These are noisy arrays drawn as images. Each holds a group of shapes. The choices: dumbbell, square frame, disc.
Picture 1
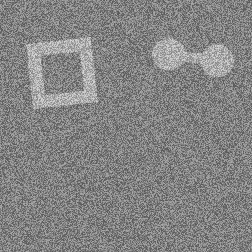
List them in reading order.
top left: light square frame; top right: light dumbbell
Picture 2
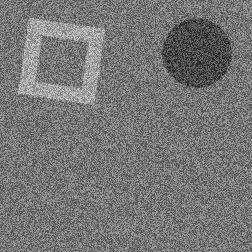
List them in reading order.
top left: light square frame; top right: dark disc
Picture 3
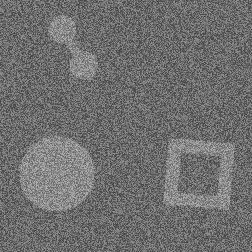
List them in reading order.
top left: light dumbbell; bottom left: light disc; bottom right: light square frame
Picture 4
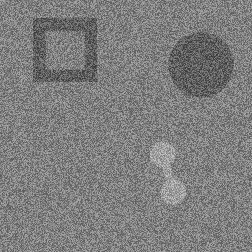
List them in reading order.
top left: dark square frame; top right: dark disc; bottom right: light dumbbell
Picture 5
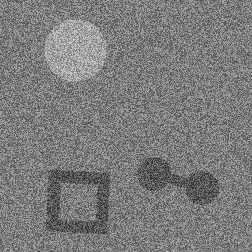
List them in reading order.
top left: light disc; bottom left: dark square frame; bottom right: dark dumbbell
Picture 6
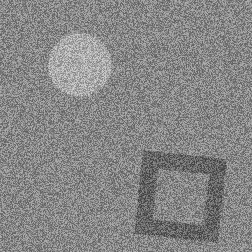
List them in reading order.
top left: light disc; bottom right: dark square frame
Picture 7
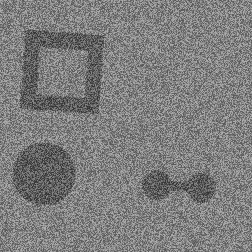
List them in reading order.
top left: dark square frame; bottom left: dark disc; bottom right: dark dumbbell
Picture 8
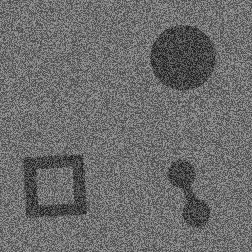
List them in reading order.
top right: dark disc; bottom left: dark square frame; bottom right: dark dumbbell
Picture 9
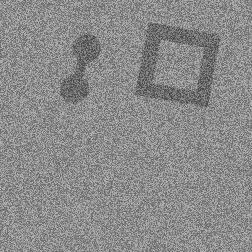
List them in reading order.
top left: dark dumbbell; top right: dark square frame
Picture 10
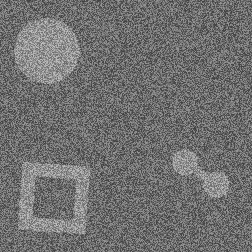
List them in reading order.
top left: light disc; bottom left: light square frame; bottom right: light dumbbell
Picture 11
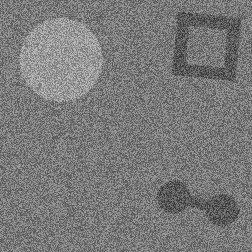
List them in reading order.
top left: light disc; top right: dark square frame; bottom right: dark dumbbell
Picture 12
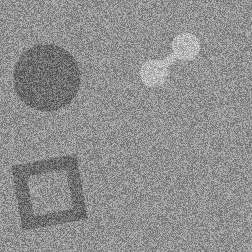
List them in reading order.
top left: dark disc; top right: light dumbbell; bottom left: dark square frame
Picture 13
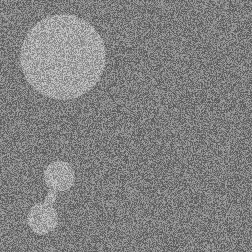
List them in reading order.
top left: light disc; bottom left: light dumbbell
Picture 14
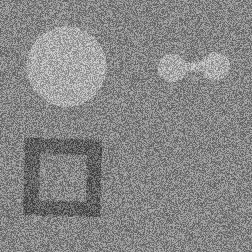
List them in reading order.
top left: light disc; top right: light dumbbell; bottom left: dark square frame
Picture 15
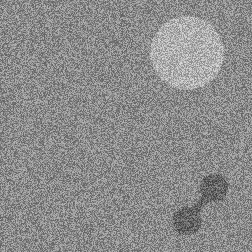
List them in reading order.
top right: light disc; bottom right: dark dumbbell
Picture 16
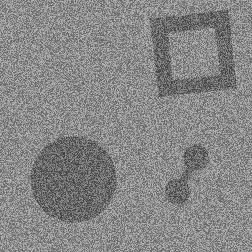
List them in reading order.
top right: dark square frame; bottom left: dark disc; bottom right: dark dumbbell
